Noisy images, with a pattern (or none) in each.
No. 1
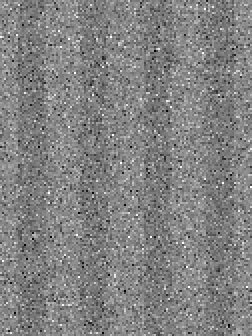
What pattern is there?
vertical stripes
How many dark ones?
4
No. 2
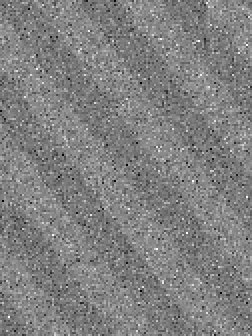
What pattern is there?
diagonal stripes
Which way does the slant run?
top left to bottom right
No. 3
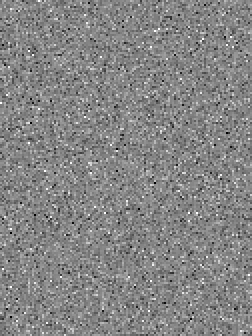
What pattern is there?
only noise
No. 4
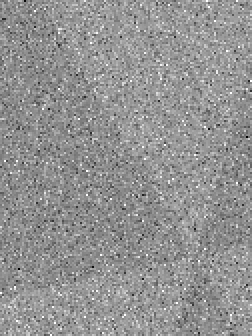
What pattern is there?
spokes from one point
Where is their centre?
bottom right
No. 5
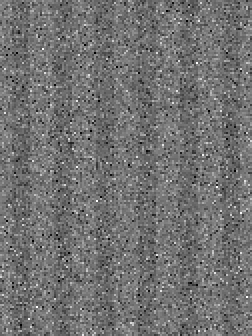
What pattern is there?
vertical stripes
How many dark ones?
6
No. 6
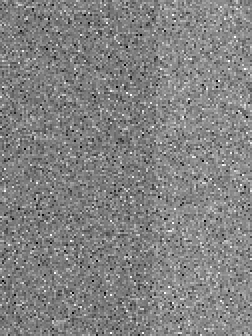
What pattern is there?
a sharp edge
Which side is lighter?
right
